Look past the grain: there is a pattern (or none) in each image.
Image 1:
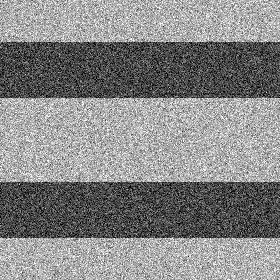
horizontal stripes
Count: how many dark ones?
2
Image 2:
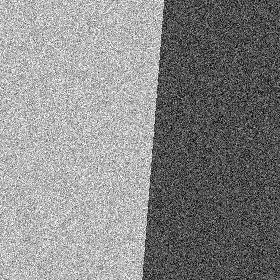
a sharp edge
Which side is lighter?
left
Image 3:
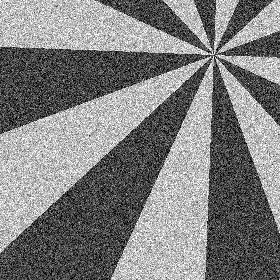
spokes from one point
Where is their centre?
top right
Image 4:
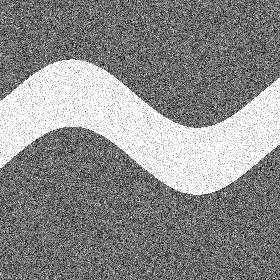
a wavy band
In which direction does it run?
left to right
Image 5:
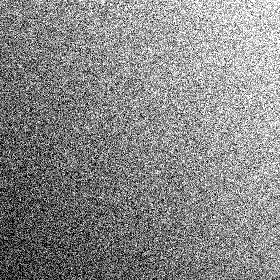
a smooth slope
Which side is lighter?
top right
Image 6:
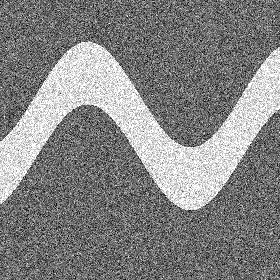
a wavy band
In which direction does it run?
left to right
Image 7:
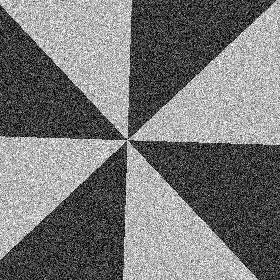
spokes from one point
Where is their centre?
centre
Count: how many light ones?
4
